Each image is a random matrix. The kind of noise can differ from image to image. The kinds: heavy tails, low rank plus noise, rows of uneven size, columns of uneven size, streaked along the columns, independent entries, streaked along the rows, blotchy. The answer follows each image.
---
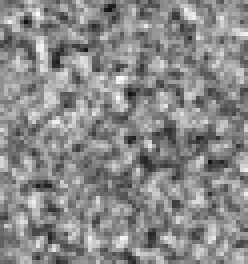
blotchy
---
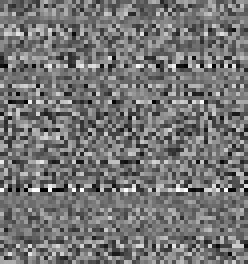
rows of uneven size
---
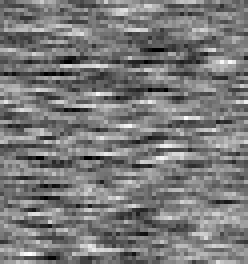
streaked along the rows
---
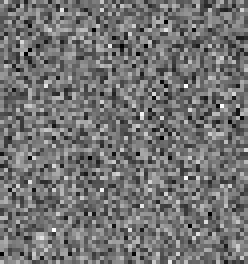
independent entries
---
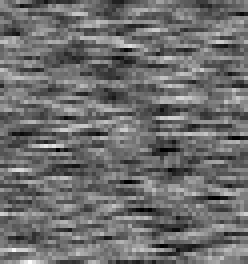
streaked along the rows
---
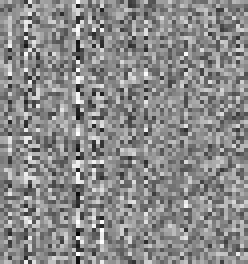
columns of uneven size
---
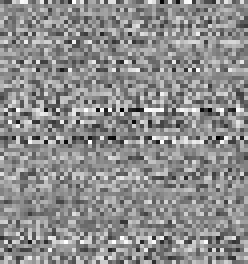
rows of uneven size
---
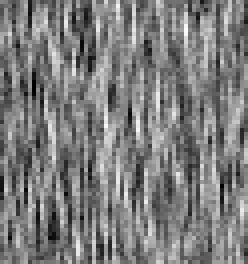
streaked along the columns
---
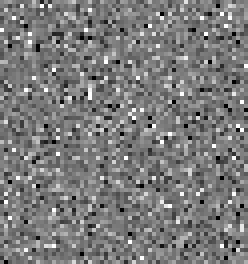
heavy tails
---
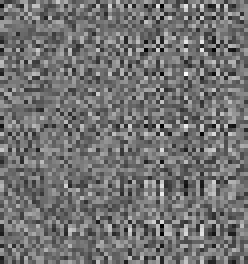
low rank plus noise
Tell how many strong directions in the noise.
one
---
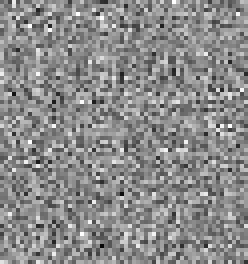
low rank plus noise
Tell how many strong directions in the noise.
five to eight
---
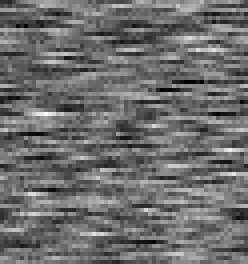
streaked along the rows
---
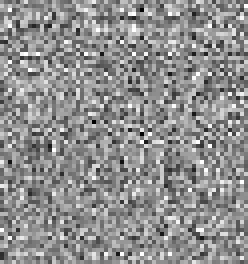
low rank plus noise
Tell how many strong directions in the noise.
five to eight
